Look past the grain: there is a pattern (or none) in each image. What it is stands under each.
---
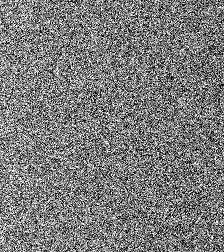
a smooth slope
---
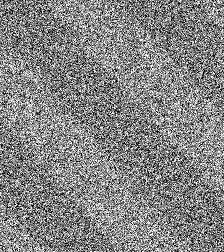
diagonal stripes
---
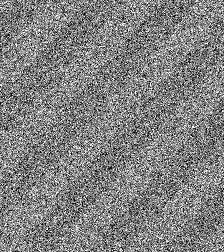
diagonal stripes
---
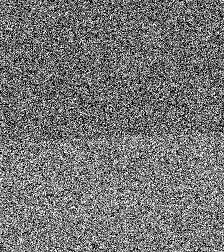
a sharp edge
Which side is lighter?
bottom
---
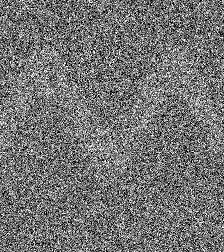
a wavy band
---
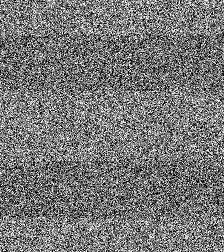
horizontal stripes
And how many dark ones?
2
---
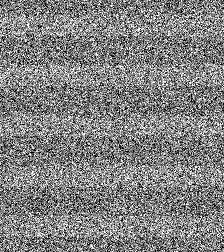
horizontal stripes
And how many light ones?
5
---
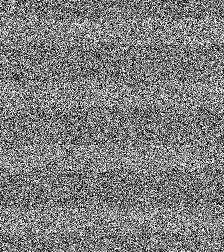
horizontal stripes
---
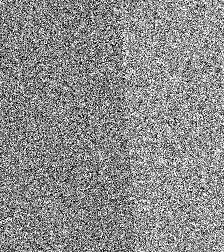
a sharp edge
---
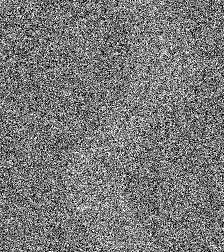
a wavy band
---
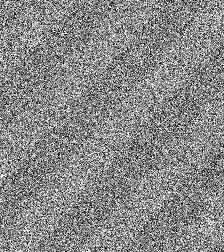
diagonal stripes
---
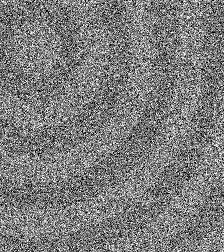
rings round one point
